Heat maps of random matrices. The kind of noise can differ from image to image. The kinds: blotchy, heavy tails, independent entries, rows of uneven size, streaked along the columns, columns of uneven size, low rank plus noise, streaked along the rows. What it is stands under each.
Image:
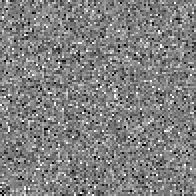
heavy tails
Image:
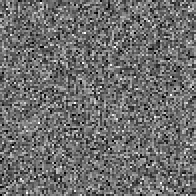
independent entries
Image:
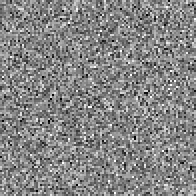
independent entries
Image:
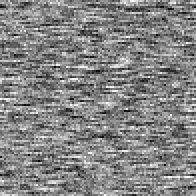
streaked along the rows
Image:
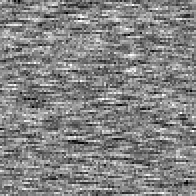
streaked along the rows
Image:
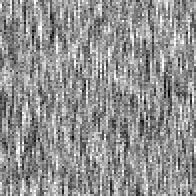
streaked along the columns
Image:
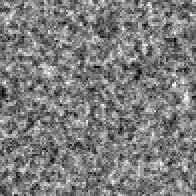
blotchy
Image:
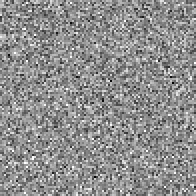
independent entries
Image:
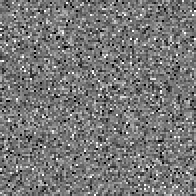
heavy tails
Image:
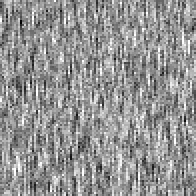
streaked along the columns
